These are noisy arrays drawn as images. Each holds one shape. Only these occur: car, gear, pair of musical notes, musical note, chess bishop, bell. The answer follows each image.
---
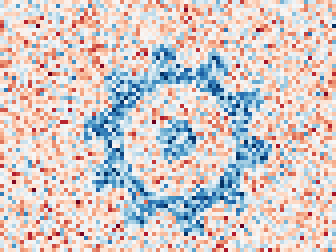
blue gear
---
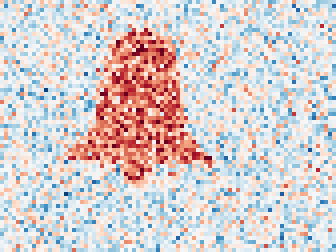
red bell
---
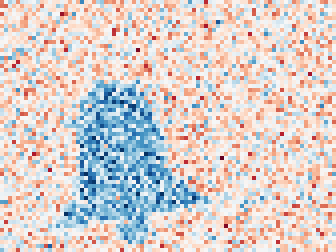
blue bell
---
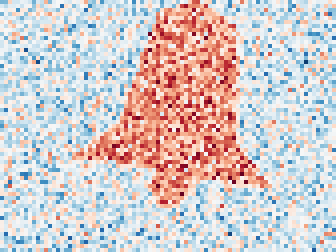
red bell
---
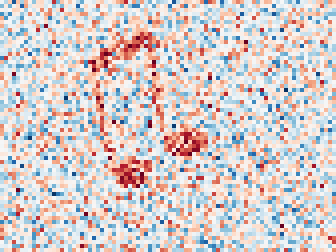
red pair of musical notes
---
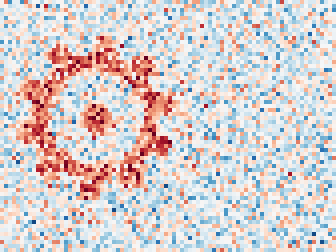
red gear
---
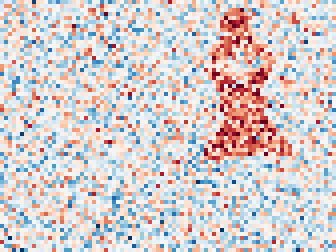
red chess bishop
